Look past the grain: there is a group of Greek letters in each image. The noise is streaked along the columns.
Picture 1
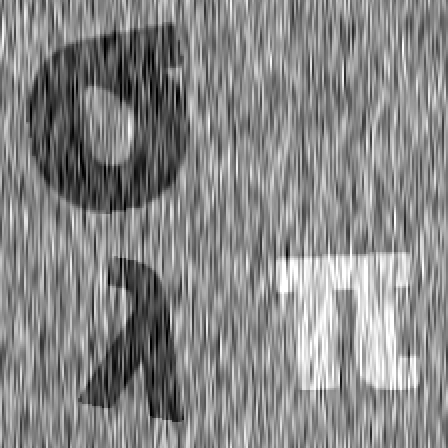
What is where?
top left: dark sigma; bottom left: dark lambda; bottom right: light pi
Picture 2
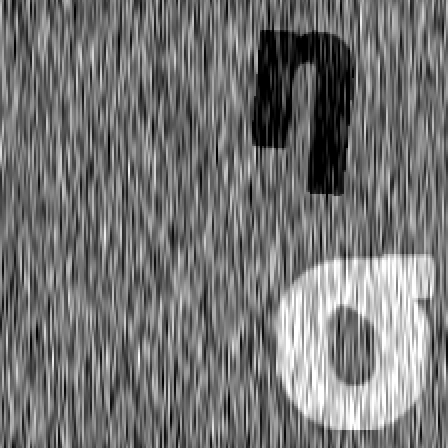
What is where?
top right: dark eta; bottom right: light sigma
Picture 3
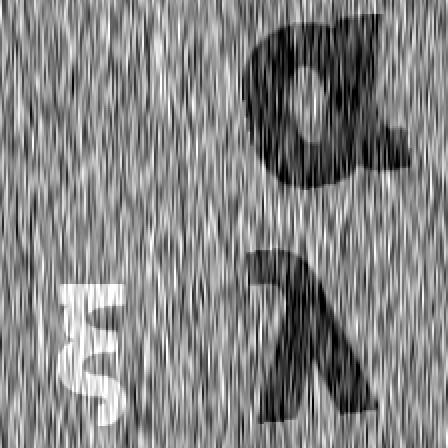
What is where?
top right: dark alpha; bottom left: light xi; bottom right: dark lambda
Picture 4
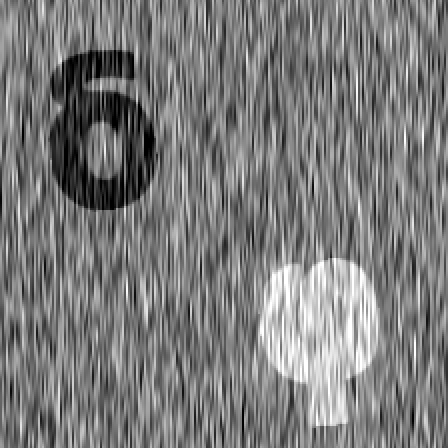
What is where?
top left: dark delta; bottom right: light phi
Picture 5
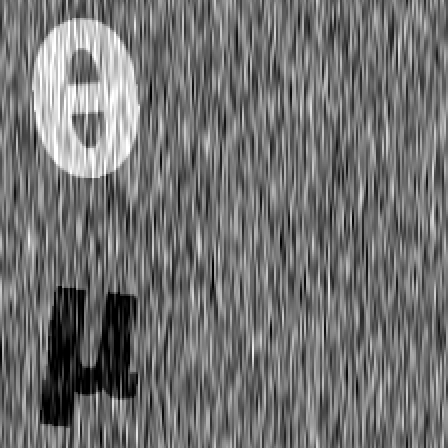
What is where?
top left: light theta; bottom left: dark mu
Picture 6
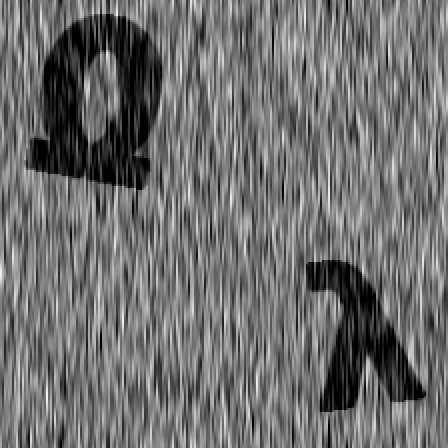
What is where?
top left: dark omega; bottom right: dark lambda
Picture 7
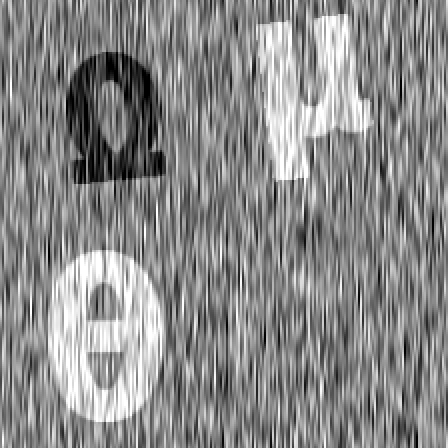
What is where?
top left: dark omega; top right: light mu; bottom left: light theta
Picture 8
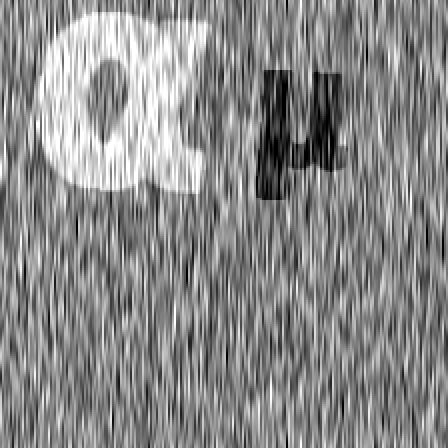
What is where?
top left: light alpha; top right: dark mu
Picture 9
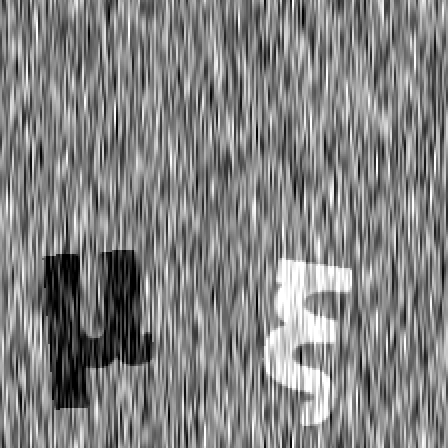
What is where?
bottom left: dark mu; bottom right: light xi
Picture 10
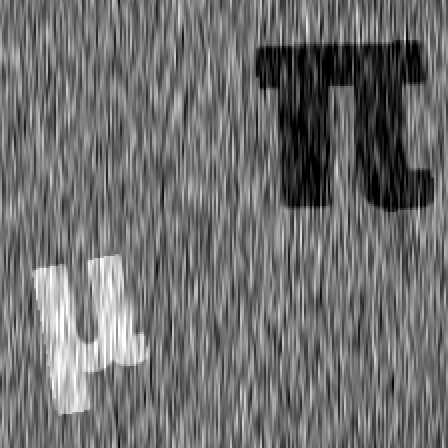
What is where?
top right: dark pi; bottom left: light mu
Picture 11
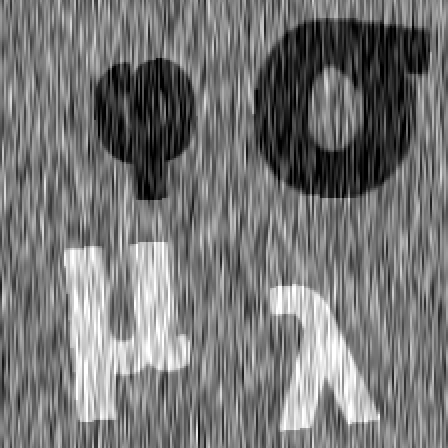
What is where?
top left: dark phi; top right: dark sigma; bottom left: light mu; bottom right: light lambda
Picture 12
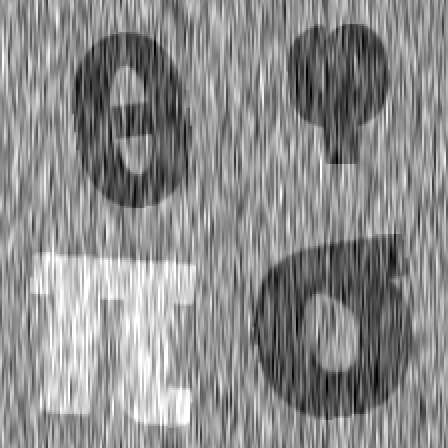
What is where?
top left: dark theta; top right: dark phi; bottom left: light pi; bottom right: dark sigma
